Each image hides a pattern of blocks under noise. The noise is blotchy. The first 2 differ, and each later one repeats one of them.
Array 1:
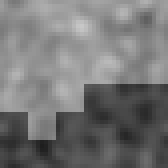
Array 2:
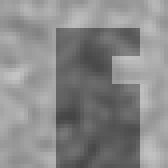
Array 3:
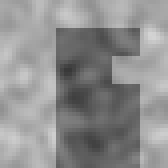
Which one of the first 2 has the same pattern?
2
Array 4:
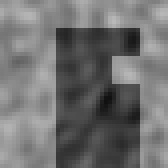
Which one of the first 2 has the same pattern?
2
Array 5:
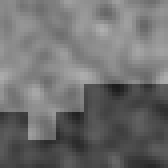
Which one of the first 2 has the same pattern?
1
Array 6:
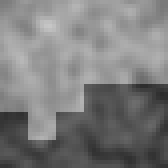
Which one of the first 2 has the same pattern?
1
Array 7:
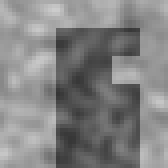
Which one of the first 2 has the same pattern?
2
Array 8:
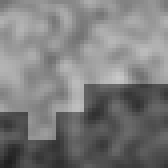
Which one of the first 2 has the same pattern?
1
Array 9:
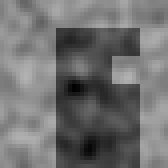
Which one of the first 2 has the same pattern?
2
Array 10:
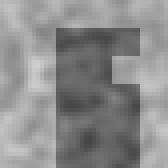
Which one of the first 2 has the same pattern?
2
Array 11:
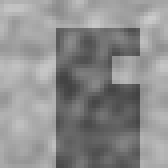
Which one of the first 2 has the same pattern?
2
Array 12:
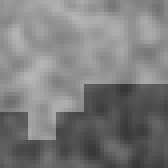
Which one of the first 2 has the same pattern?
1
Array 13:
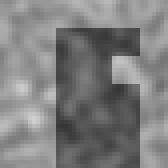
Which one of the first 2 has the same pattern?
2
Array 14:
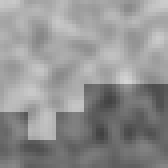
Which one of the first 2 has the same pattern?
1
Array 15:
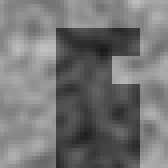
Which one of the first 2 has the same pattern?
2
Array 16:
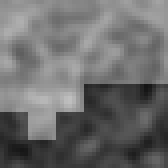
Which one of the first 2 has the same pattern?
1
